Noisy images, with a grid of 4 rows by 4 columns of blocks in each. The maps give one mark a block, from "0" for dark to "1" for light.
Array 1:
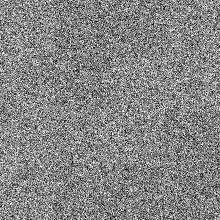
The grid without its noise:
1 0 0 1
1 0 1 1
1 1 1 0
1 0 0 0
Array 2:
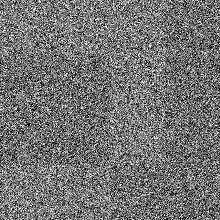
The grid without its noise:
1 1 1 0
0 0 1 0
0 0 1 0
1 1 0 0
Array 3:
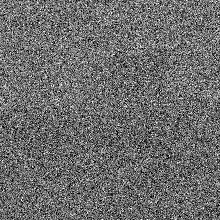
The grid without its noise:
1 1 1 1
1 1 0 1
0 0 0 0
0 0 0 0
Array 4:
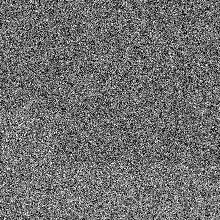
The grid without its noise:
0 0 0 0
0 0 0 0
1 0 0 0
1 1 1 1
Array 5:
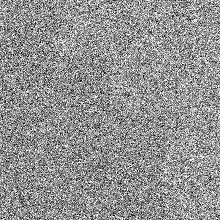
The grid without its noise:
0 1 1 1
0 0 1 1
0 0 0 1
0 0 0 1
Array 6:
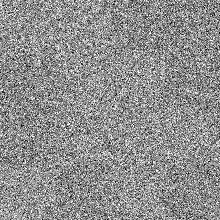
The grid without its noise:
1 1 0 0
0 1 1 0
0 1 1 1
1 0 1 0
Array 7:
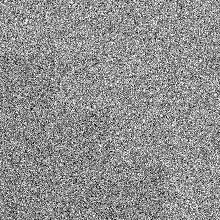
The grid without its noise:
1 1 1 1
0 1 1 1
0 0 1 1
0 0 0 1
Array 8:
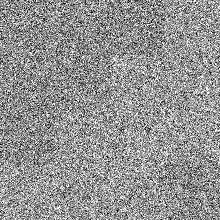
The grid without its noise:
0 0 0 1
0 0 1 1
0 1 1 1
1 1 1 0
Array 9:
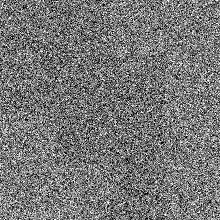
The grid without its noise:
0 0 1 1
0 0 0 1
1 0 0 1
1 1 0 1
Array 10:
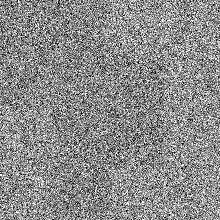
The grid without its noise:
0 0 1 1
0 0 0 1
1 0 0 1
1 0 1 1
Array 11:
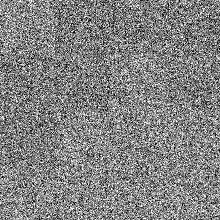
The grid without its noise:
1 0 0 0
0 0 1 0
0 1 1 1
1 1 1 1
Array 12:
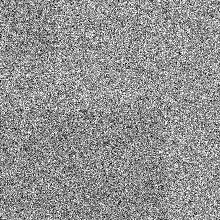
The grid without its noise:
0 1 1 1
1 1 1 1
0 0 0 1
0 0 0 1
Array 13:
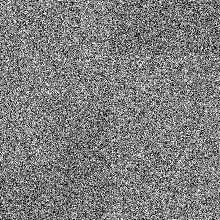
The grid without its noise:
1 1 0 0
1 1 1 1
1 0 1 1
0 0 1 1
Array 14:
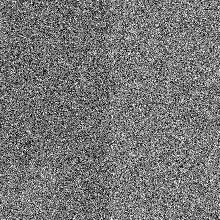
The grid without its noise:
0 0 1 1
0 0 1 1
0 0 1 1
1 0 1 1
